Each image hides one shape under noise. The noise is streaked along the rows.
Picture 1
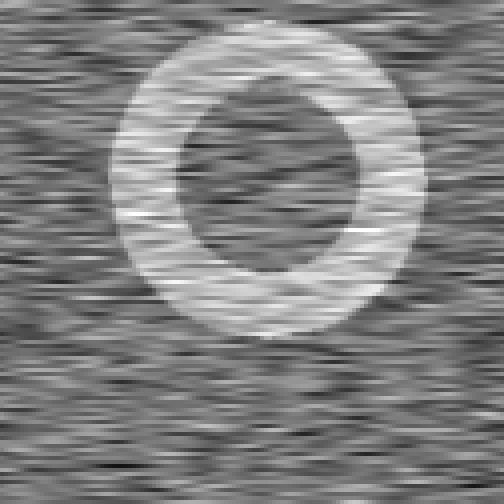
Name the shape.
ring
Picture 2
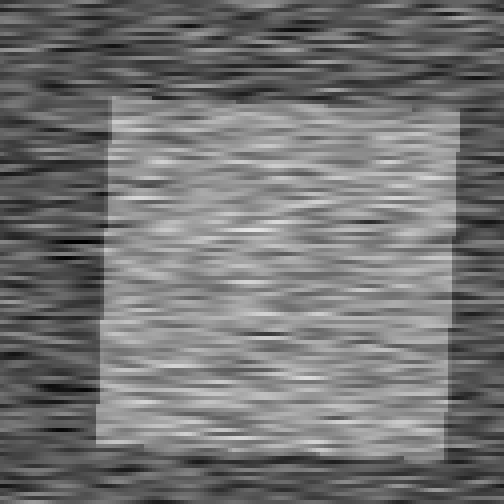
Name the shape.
square
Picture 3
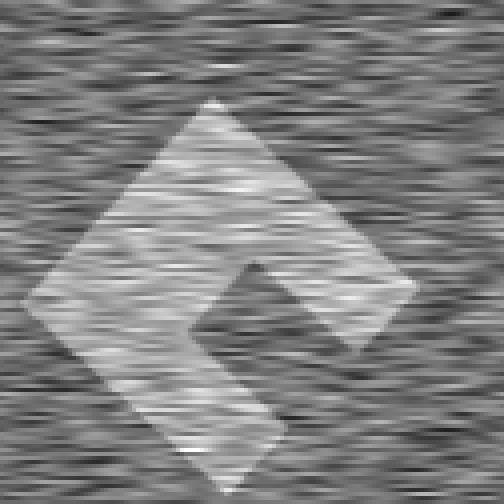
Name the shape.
square with a notch
